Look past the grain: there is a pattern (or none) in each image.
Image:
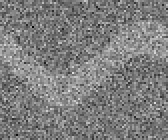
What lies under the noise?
a wavy band
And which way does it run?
left to right
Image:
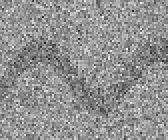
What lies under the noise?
a wavy band
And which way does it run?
left to right
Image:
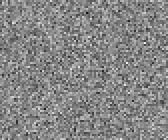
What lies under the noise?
only noise
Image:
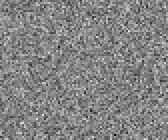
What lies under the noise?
only noise
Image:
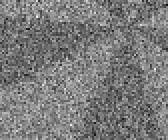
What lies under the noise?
spokes from one point
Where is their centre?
top right
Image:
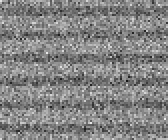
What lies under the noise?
horizontal stripes
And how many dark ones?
6
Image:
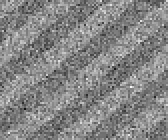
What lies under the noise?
diagonal stripes
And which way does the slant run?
bottom left to top right
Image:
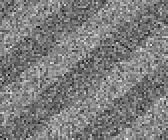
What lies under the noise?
diagonal stripes
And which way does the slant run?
bottom left to top right
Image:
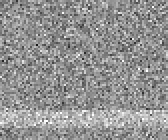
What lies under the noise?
one horizontal stripe
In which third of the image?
bottom
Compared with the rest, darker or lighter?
lighter
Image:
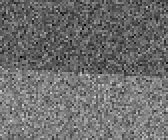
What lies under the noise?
a sharp edge
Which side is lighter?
bottom
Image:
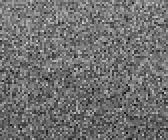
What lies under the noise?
a smooth slope
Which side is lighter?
top
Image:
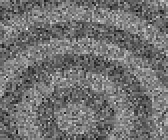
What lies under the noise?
rings round one point
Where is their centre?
bottom middle
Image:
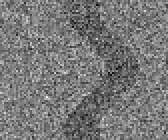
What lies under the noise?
a wavy band
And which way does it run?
top to bottom
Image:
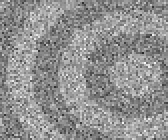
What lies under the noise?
rings round one point
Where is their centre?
middle right
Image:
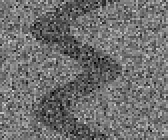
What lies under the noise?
a wavy band
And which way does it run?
top to bottom
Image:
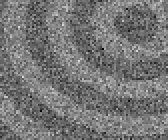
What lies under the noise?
rings round one point
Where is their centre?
top right
